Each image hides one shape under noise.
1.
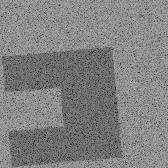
square with a notch
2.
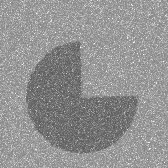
disc with a wedge cut out
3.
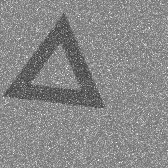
triangle frame
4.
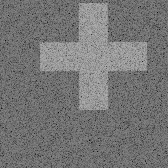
cross
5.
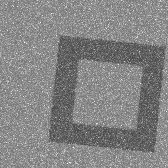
square frame
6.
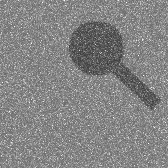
lollipop
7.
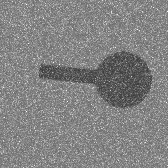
lollipop
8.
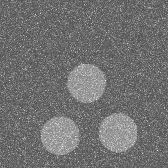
three dots
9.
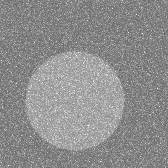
disc
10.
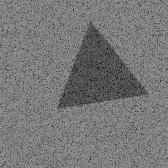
triangle
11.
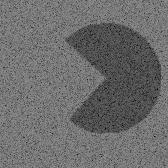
disc with a wedge cut out
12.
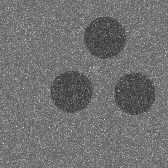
three dots
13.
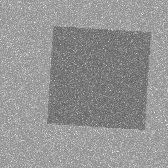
square
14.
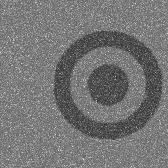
bullseye
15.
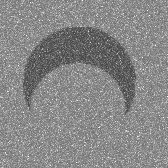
crescent
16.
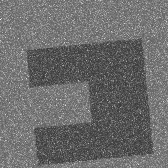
square with a notch
